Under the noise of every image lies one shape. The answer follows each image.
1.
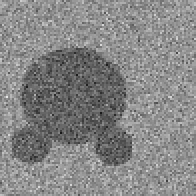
dark bear's head
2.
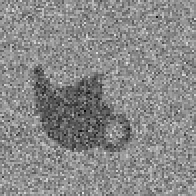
dark teapot
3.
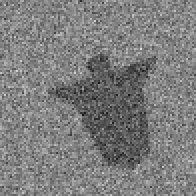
dark bell
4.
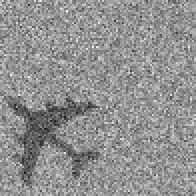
dark airplane
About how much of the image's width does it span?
half
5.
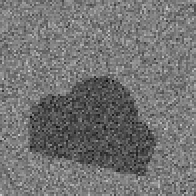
dark cloud
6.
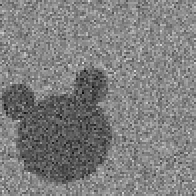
dark bear's head
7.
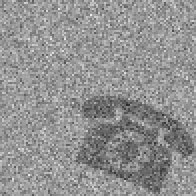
dark telephone
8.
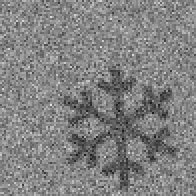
dark snowflake
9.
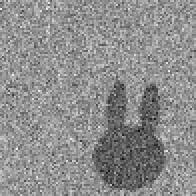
dark rabbit's head
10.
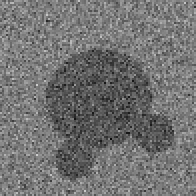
dark bear's head
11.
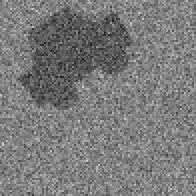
dark car
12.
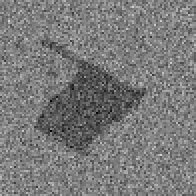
dark flag
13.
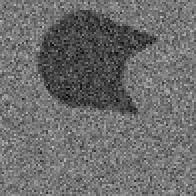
dark cat's head
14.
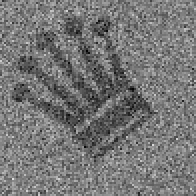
dark chess queen
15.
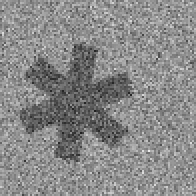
dark asterisk
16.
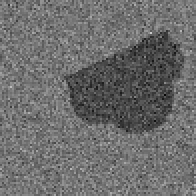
dark cloud
